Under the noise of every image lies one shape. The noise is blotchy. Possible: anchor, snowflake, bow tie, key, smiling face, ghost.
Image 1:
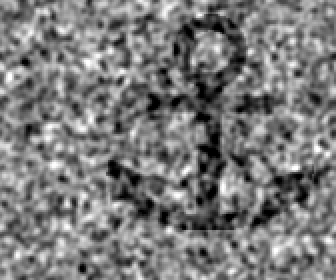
anchor
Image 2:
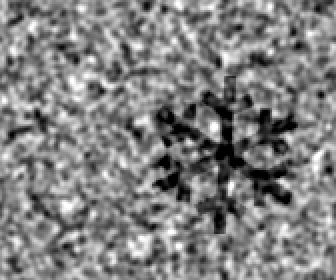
snowflake
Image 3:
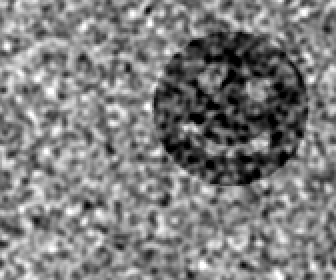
smiling face
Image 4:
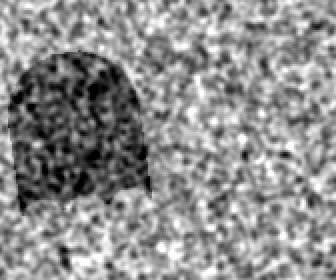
ghost
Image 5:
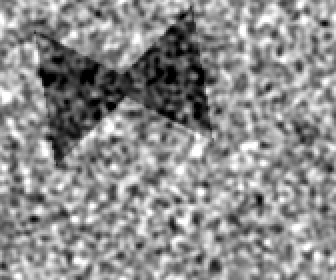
bow tie
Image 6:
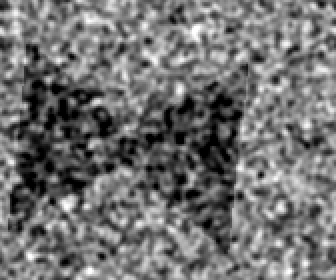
bow tie
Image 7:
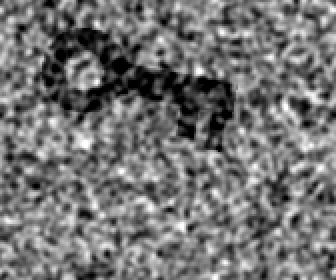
key
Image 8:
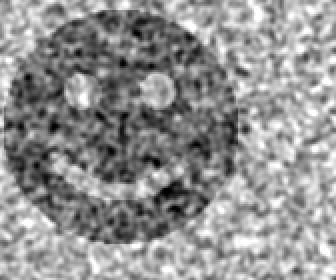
smiling face
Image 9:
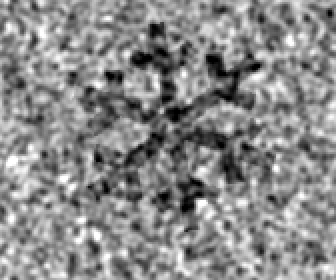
snowflake
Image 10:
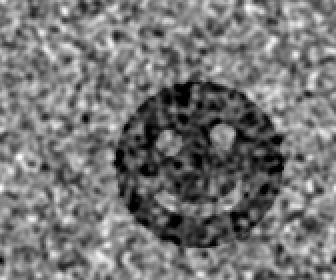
smiling face
